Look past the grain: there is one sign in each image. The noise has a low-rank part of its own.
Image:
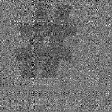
hash sign
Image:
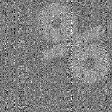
percent sign
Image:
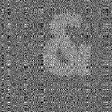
ampersand
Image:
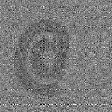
at sign
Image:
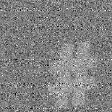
hash sign
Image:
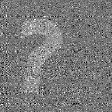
question mark
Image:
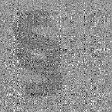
section sign
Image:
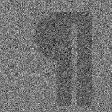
pilcrow
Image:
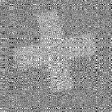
plus sign
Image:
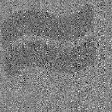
approximately sign
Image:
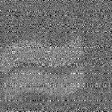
approximately sign
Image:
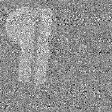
pilcrow
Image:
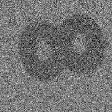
infinity sign
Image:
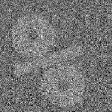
percent sign
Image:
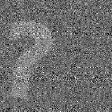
question mark
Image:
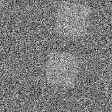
colon
